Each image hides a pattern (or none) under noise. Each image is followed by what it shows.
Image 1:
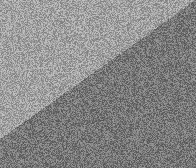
a sharp edge
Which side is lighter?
top left
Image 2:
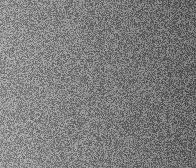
a smooth slope
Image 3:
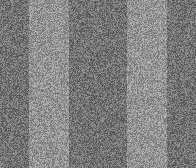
vertical stripes
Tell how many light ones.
2
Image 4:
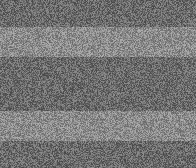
horizontal stripes
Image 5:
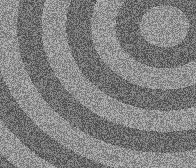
rings round one point
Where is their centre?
top right
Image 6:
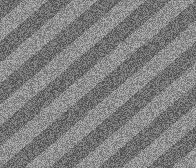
diagonal stripes
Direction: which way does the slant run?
bottom left to top right
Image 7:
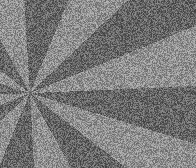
spokes from one point
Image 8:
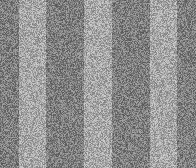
vertical stripes
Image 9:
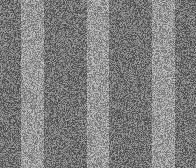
vertical stripes
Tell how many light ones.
3
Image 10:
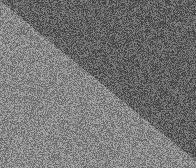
a sharp edge
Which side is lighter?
bottom left
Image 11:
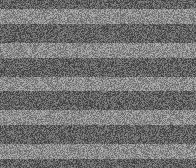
horizontal stripes
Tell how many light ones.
5
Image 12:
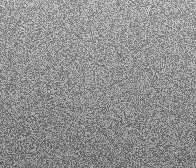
a smooth slope
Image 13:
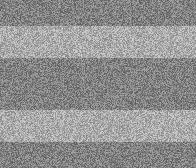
horizontal stripes
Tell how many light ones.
2
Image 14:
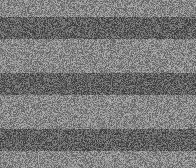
horizontal stripes
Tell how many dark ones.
3
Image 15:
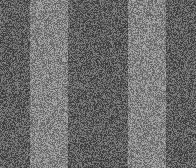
vertical stripes
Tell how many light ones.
2
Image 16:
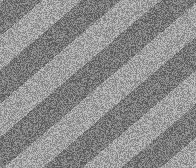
diagonal stripes
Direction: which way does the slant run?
bottom left to top right
